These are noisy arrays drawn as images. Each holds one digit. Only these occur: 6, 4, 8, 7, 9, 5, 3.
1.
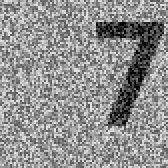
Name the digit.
7
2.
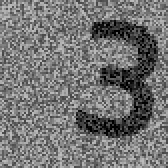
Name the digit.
3
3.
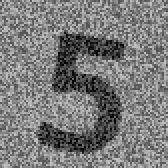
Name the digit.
5
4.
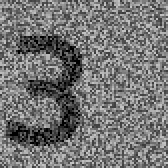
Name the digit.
3
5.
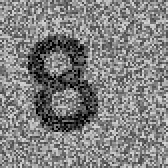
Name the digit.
8
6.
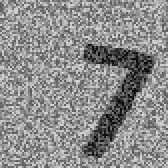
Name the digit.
7
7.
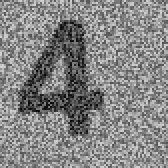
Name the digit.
4
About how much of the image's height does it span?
two thirds
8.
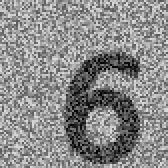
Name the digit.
6
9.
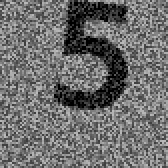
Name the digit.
5
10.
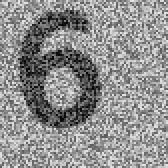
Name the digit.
6
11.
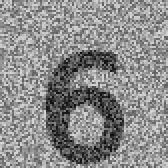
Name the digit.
6
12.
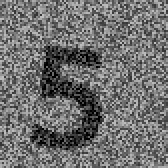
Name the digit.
5
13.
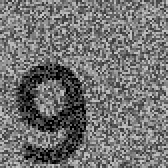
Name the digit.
9
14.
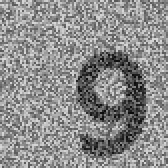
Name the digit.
9
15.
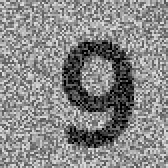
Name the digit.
9
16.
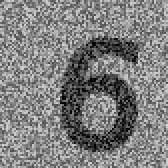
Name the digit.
6
